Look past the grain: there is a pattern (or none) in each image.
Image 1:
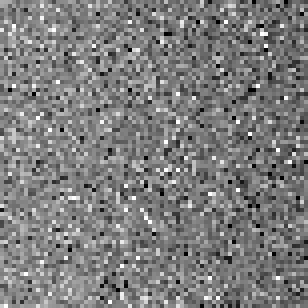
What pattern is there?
a smooth slope
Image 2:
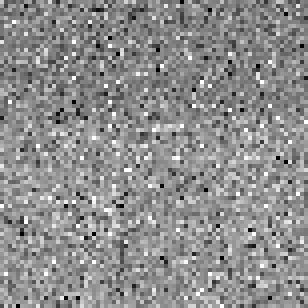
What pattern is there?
a sharp edge
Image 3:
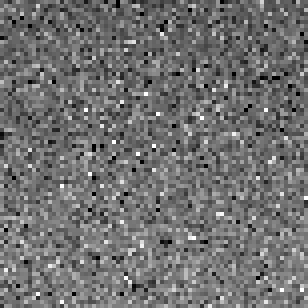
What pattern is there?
a smooth slope
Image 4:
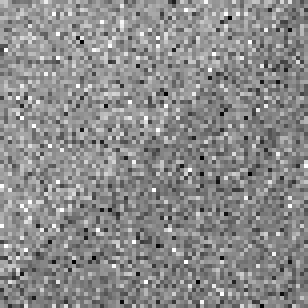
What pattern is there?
a sharp edge
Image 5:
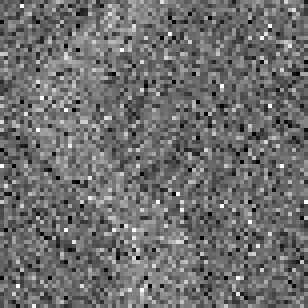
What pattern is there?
a wavy band
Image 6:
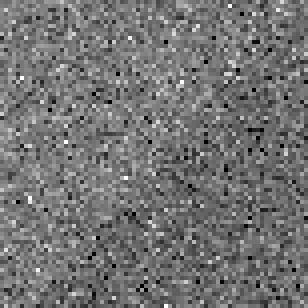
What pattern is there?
a sharp edge
